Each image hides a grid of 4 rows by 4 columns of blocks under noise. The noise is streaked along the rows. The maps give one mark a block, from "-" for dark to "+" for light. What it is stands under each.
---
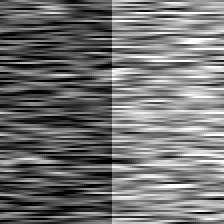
- - + +
- - + +
- - + +
- - + +
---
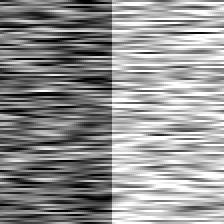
- - + +
- - + +
- - + +
- - + +
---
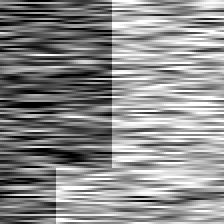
- - + +
- - + +
- - + +
- + + +
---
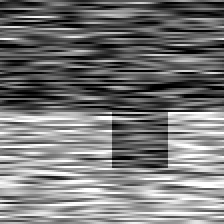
- - - -
- - - -
+ + - +
+ + + +
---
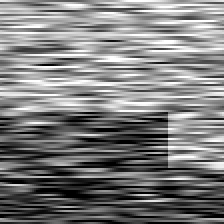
+ + + +
+ + + +
- - - +
- - - -
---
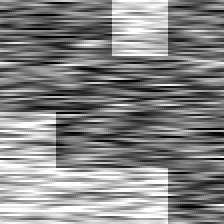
- - + -
- - - -
+ - - -
+ + + -
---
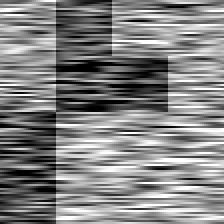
+ - + +
+ - - +
- + + +
- + + +
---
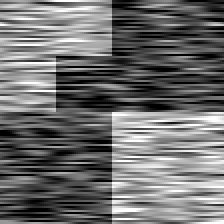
+ + - -
+ - - -
- - + +
- - + +
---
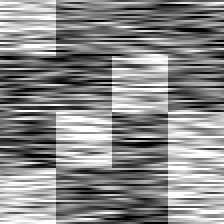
+ - - -
- - + -
- + - +
+ - - +
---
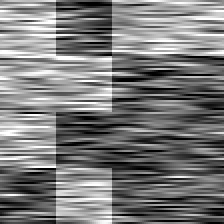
+ - + +
+ + - -
+ - - -
- + - -
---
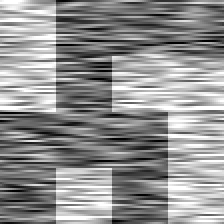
+ - - -
+ - + +
- - - +
- + - +
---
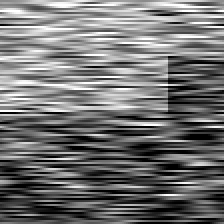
+ + + +
+ + + -
- - - -
- - - -
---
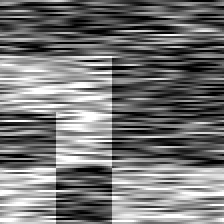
- - - -
+ + - -
- + - -
+ - + +
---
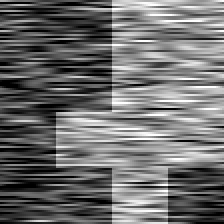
- - + +
- - + +
- + + +
- - + -
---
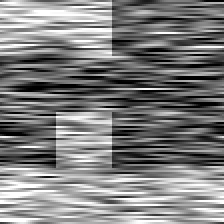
+ + - -
- - - -
- + - -
+ + + +
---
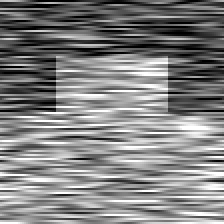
- - - -
- + + -
+ + + +
+ + + +
